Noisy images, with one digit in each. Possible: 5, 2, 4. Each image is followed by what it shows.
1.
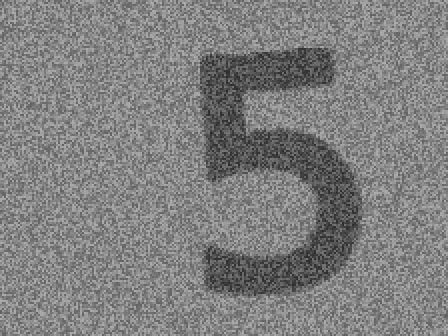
5
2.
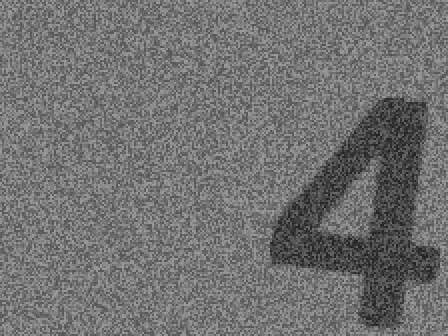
4
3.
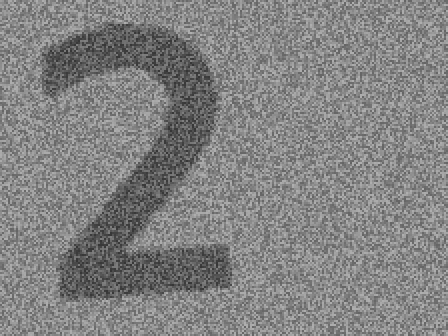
2
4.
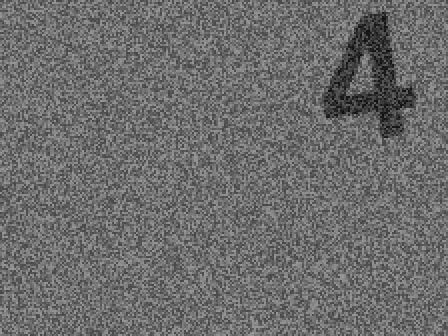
4
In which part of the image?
top right
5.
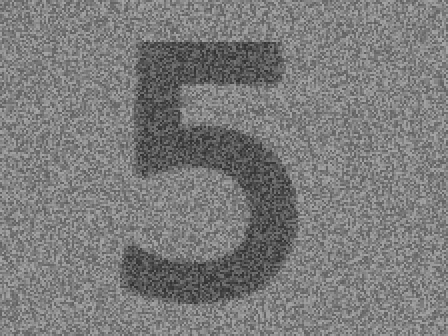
5
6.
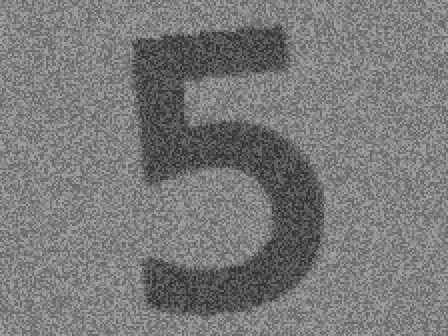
5
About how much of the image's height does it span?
nearly all
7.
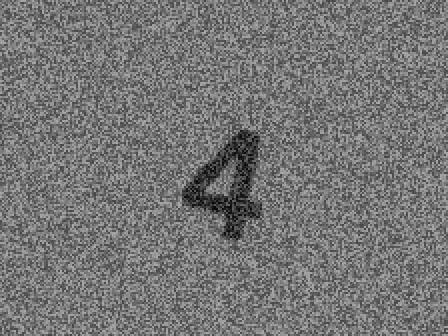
4
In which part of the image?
centre
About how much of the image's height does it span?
a third
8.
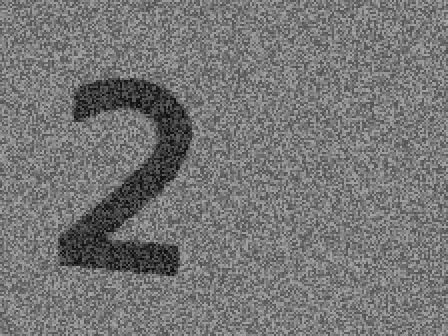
2
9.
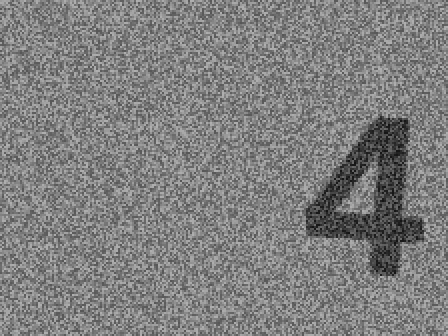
4
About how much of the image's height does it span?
half
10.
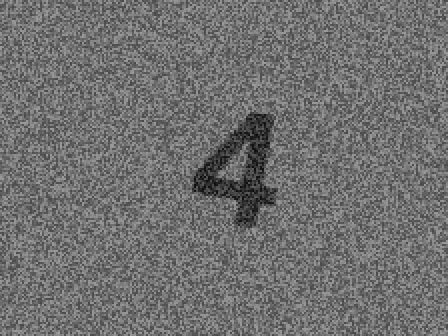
4
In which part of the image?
centre
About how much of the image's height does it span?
a third
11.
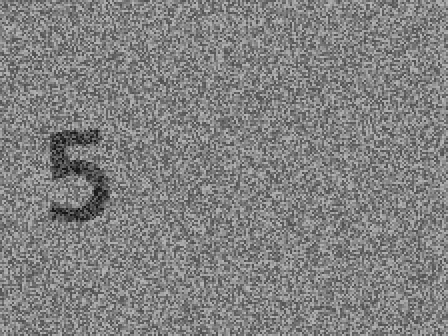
5
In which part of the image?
middle left
